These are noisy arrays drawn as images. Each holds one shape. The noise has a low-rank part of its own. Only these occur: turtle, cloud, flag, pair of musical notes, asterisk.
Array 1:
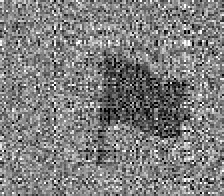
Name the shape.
flag
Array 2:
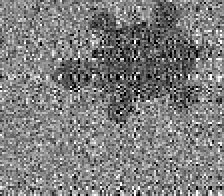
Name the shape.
turtle
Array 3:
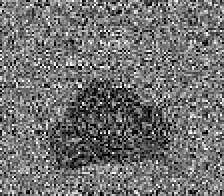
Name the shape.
cloud
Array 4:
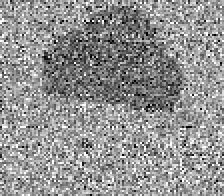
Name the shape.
cloud
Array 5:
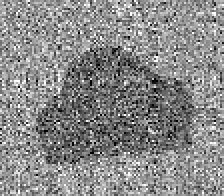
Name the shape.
cloud
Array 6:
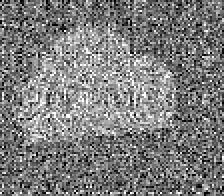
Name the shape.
cloud
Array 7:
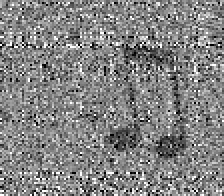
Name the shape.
pair of musical notes
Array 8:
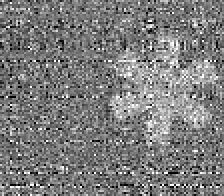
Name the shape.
asterisk
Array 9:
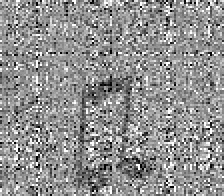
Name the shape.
pair of musical notes
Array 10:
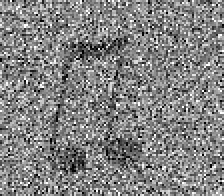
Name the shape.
pair of musical notes
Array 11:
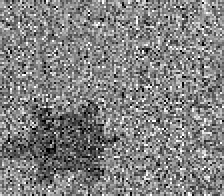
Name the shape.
turtle
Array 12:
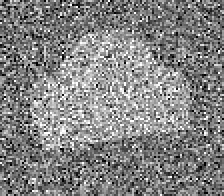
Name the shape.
cloud
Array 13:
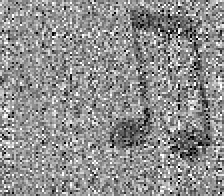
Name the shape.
pair of musical notes
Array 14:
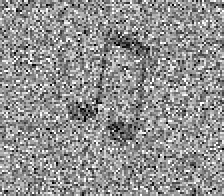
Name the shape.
pair of musical notes
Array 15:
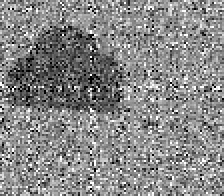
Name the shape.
cloud
